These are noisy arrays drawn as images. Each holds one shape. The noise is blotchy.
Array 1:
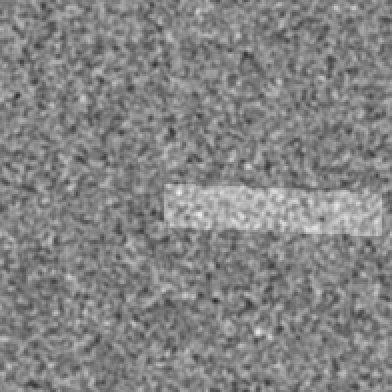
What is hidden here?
light bar
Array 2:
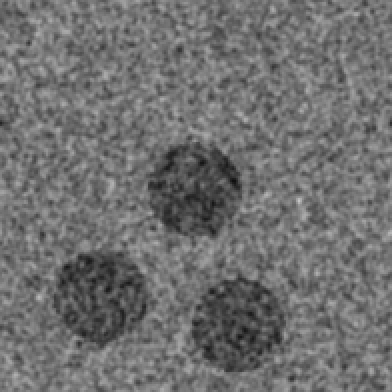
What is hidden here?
dark three dots
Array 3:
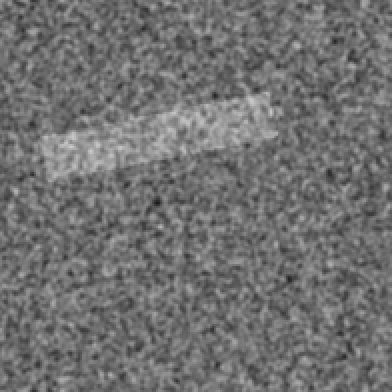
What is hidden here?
light bar
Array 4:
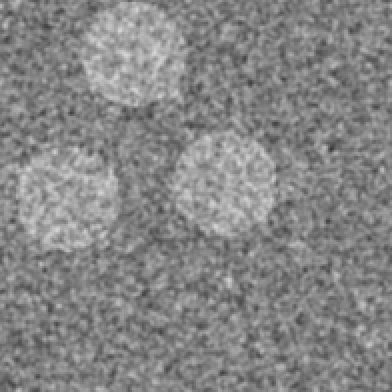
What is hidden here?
light three dots
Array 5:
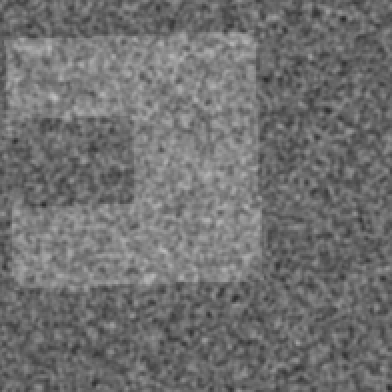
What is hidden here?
light square with a notch
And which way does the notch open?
left
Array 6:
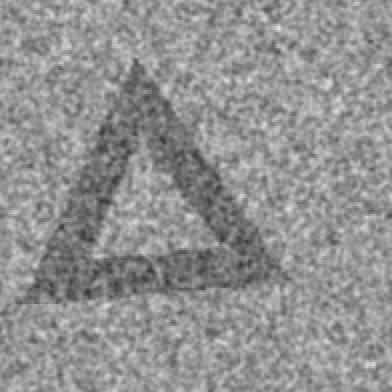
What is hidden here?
dark triangle frame
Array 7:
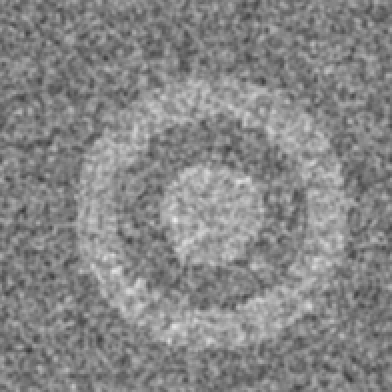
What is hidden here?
light bullseye
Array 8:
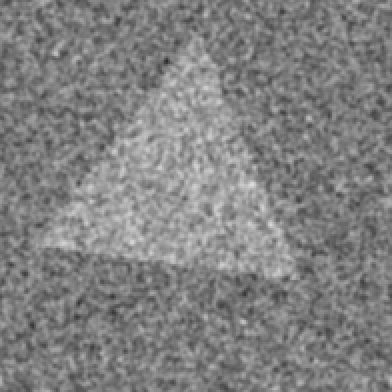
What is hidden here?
light triangle
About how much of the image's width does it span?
two thirds
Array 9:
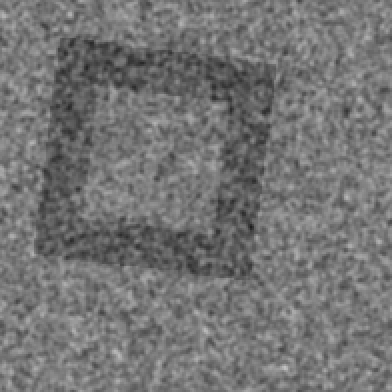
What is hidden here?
dark square frame
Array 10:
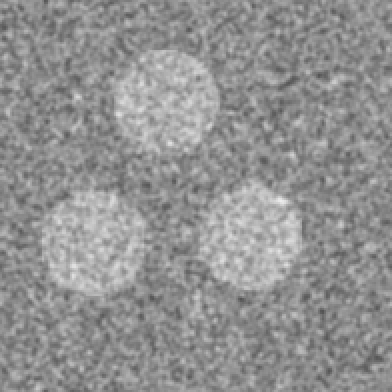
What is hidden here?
light three dots
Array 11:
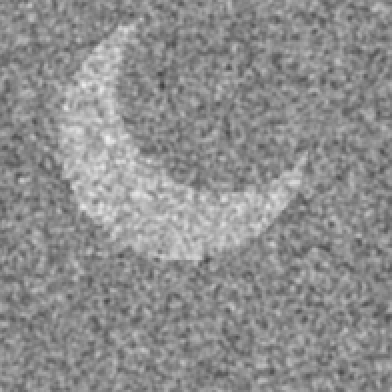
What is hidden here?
light crescent
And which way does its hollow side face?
up and right
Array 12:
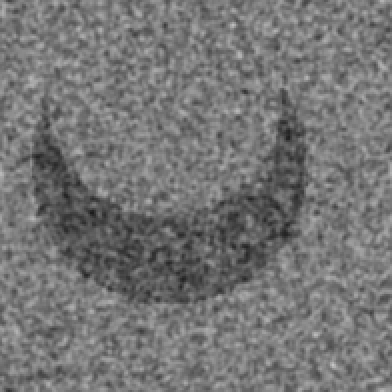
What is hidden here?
dark crescent
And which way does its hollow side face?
up
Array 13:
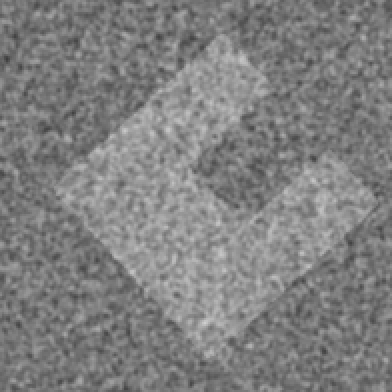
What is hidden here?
light square with a notch
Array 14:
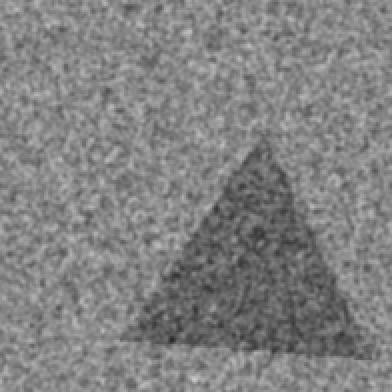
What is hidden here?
dark triangle
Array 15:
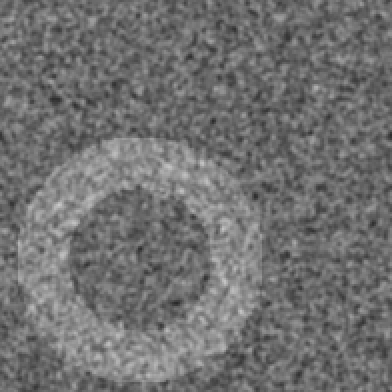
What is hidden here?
light ring
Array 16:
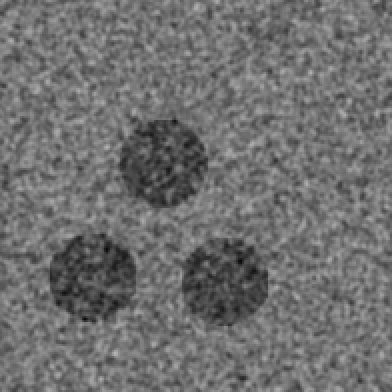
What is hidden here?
dark three dots
